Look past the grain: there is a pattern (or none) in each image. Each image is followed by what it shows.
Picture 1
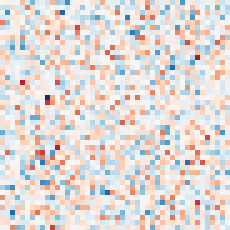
only noise
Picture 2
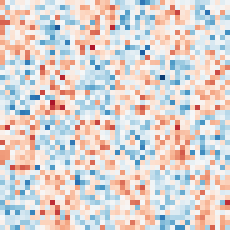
a checkerboard
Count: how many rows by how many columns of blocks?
4 by 6
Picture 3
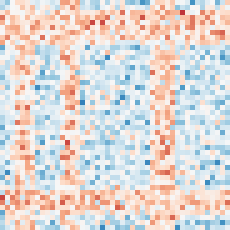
bands of rows crossing bands of columns
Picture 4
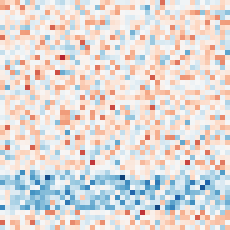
one band of rows
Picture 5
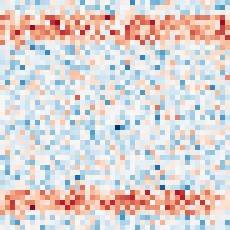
bands of rows
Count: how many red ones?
2
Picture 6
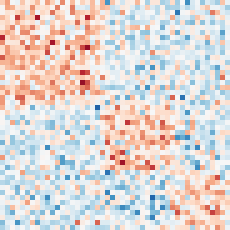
blocks along the diagonal
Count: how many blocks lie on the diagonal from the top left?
3
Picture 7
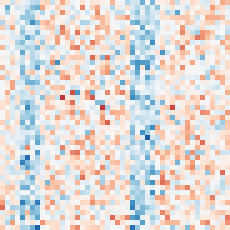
bands of columns
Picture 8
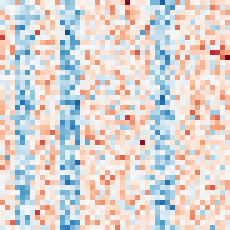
bands of columns
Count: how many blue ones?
3
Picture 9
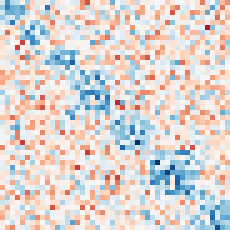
blocks along the diagonal
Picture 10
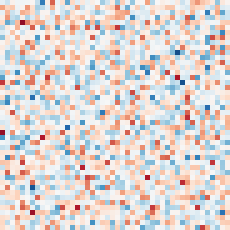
only noise
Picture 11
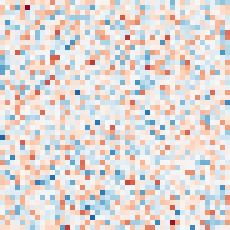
only noise
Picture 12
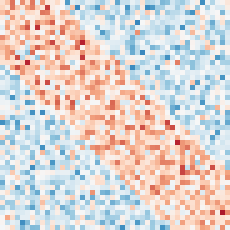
a diagonal band
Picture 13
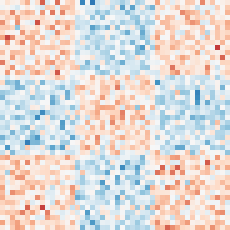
a checkerboard
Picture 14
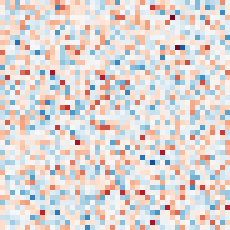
only noise
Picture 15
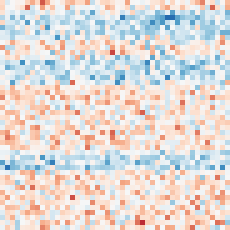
bands of rows
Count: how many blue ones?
3
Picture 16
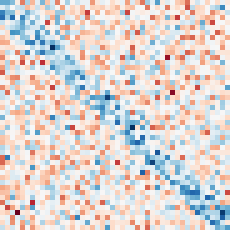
a diagonal band
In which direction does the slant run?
top left to bottom right
